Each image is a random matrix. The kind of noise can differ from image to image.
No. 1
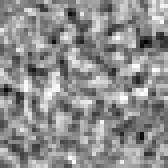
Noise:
blotchy
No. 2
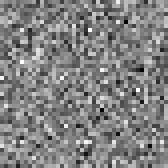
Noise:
independent entries
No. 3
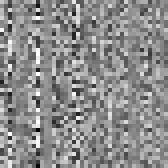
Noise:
columns of uneven size
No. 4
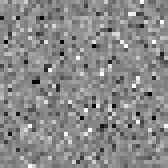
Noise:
heavy tails
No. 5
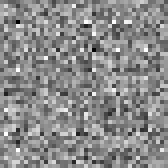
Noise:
low rank plus noise
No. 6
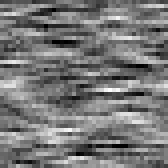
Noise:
streaked along the rows
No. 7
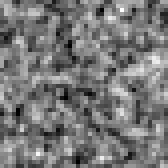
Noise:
blotchy
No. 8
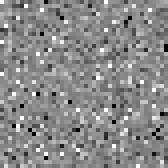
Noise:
heavy tails
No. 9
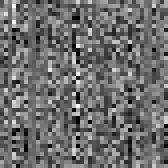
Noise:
columns of uneven size
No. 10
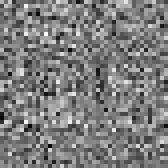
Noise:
low rank plus noise
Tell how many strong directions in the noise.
five to eight
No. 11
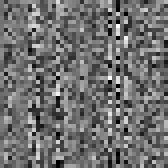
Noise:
columns of uneven size
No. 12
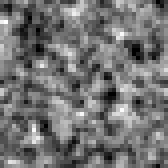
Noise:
blotchy
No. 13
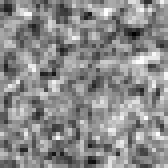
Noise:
blotchy
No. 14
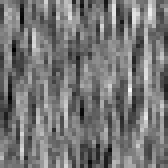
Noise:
streaked along the columns
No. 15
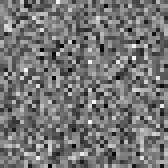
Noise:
independent entries
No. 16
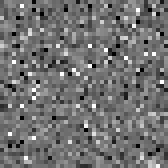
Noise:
heavy tails
